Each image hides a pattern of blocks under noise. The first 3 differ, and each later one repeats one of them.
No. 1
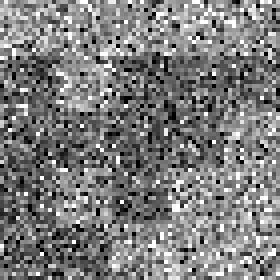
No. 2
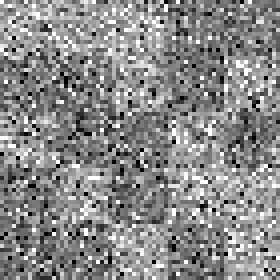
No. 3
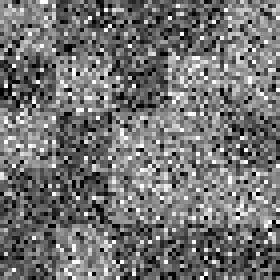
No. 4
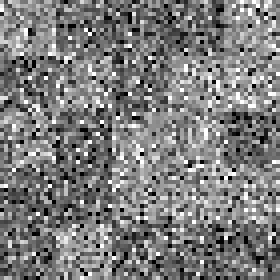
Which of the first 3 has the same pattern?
3
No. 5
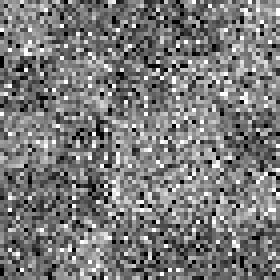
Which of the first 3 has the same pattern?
3
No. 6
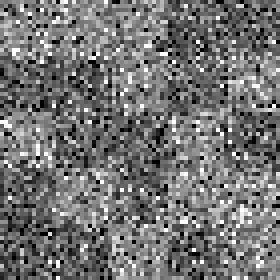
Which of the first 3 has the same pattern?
2
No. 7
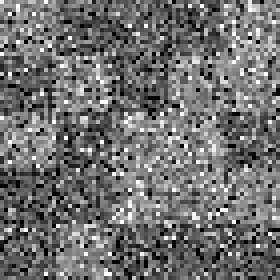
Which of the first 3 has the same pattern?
3
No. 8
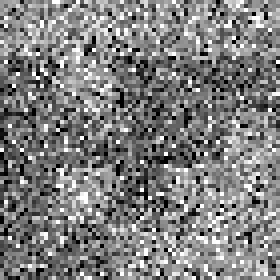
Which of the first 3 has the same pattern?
1
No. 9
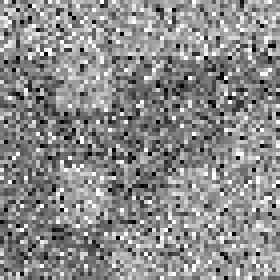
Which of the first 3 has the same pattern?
1
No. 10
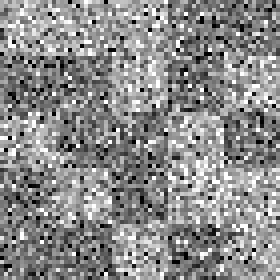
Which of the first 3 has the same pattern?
2
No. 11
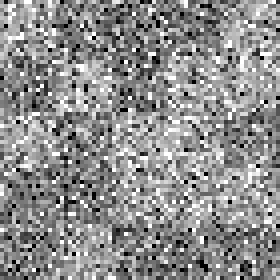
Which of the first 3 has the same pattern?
3
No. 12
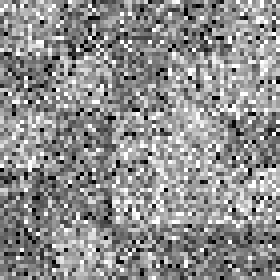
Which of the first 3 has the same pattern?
3
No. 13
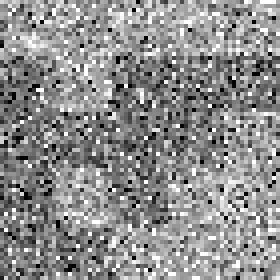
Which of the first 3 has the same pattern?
1
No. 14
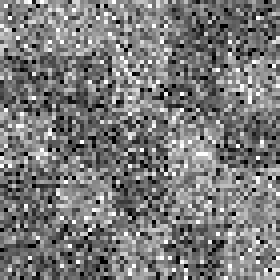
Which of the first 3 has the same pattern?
2
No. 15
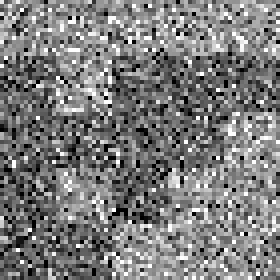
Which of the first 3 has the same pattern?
1
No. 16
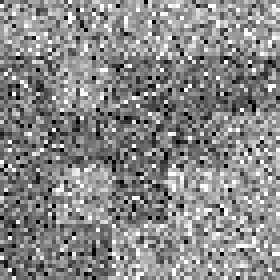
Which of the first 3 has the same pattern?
1
